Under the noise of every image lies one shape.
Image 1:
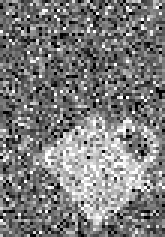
cup
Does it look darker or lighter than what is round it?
lighter
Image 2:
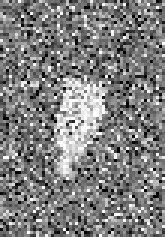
bottle
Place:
centre
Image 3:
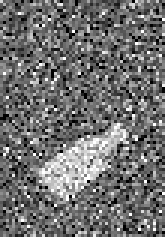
bottle
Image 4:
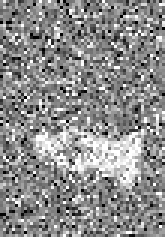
chess bishop
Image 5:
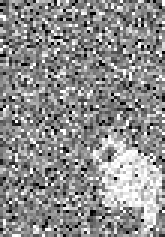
teapot
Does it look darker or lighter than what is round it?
lighter
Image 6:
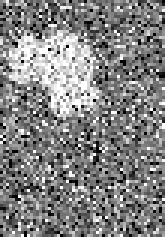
car
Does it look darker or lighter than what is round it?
lighter
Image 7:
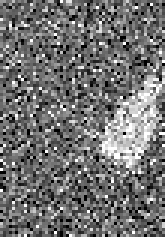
bottle
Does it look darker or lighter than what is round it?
lighter
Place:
middle right
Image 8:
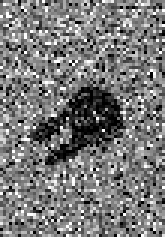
rabbit's head
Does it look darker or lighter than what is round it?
darker
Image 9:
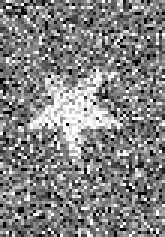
star
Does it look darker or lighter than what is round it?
lighter
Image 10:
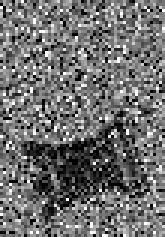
chess rook
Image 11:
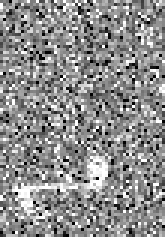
musical note
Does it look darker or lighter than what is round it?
lighter
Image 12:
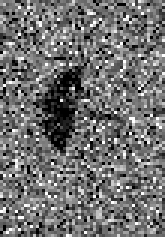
umbrella
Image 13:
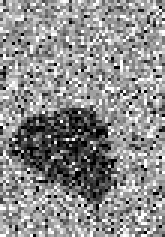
cloud
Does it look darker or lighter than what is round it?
darker
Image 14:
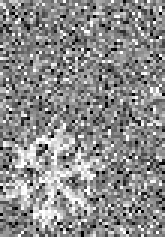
snowflake
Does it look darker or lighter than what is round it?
lighter
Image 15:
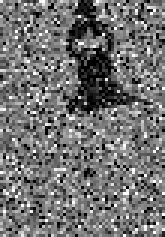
chess bishop
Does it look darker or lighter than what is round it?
darker
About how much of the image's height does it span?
half
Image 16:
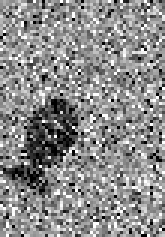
fish
